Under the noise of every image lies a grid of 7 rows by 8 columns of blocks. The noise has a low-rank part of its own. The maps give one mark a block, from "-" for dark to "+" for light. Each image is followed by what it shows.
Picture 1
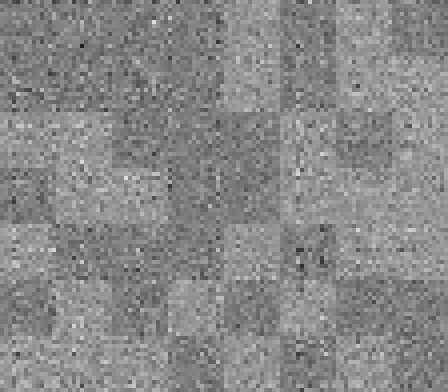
----+-+-
----+-++
++---+-+
-++--+++
+---+-++
-+-+-+--
+++-+-+-
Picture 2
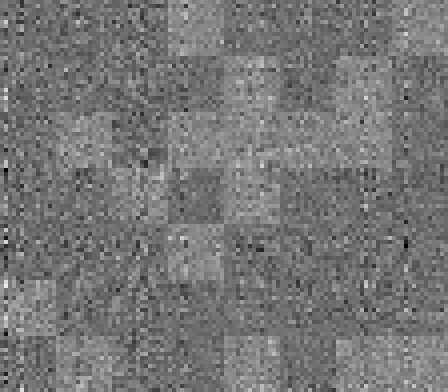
---+---+
----+-+-
-+-++++-
--+-+---
---+----
+-------
-+--+-++
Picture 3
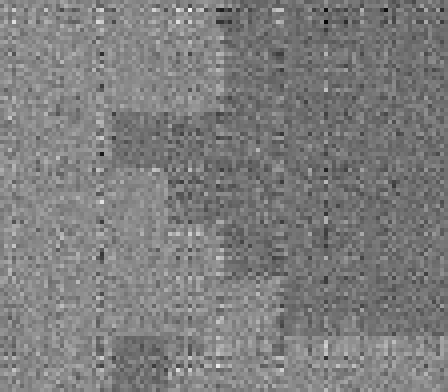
++++----
++++----
++------
+++-----
++++----
+++++---
++-+++++
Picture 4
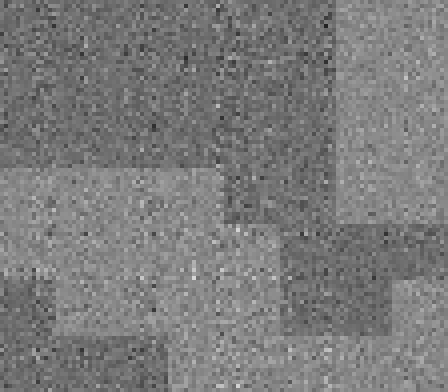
------++
------++
------++
++++--++
+++++---
-++++--+
---+++++
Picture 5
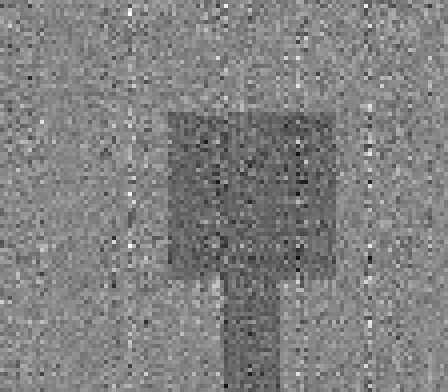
++++++++
++++++++
+++---++
+++---++
+++---++
++++-+++
++++-+++
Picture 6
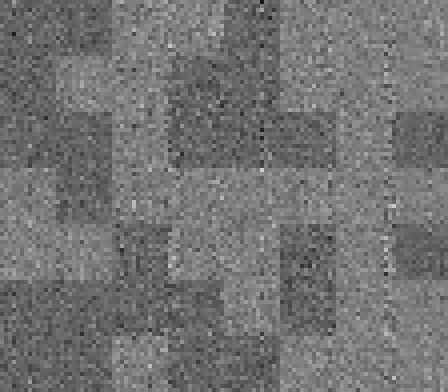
--++-+++
-++--+++
--+---+-
+-++++++
++-++-+-
----+-++
--+--+++
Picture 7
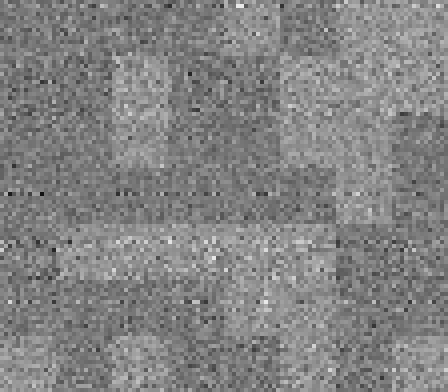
----+-++
--+--+++
--+--++-
------+-
-+++++--
----++--
+-+--+-+
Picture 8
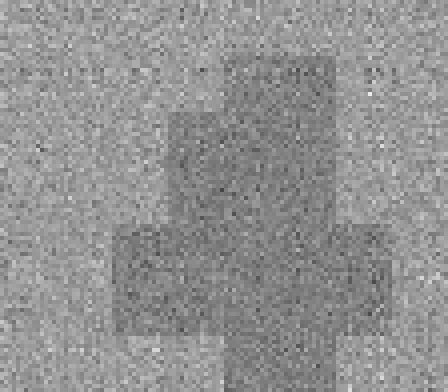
++++++++
++++--++
+++---++
+++---++
++-----+
++-----+
++++--++
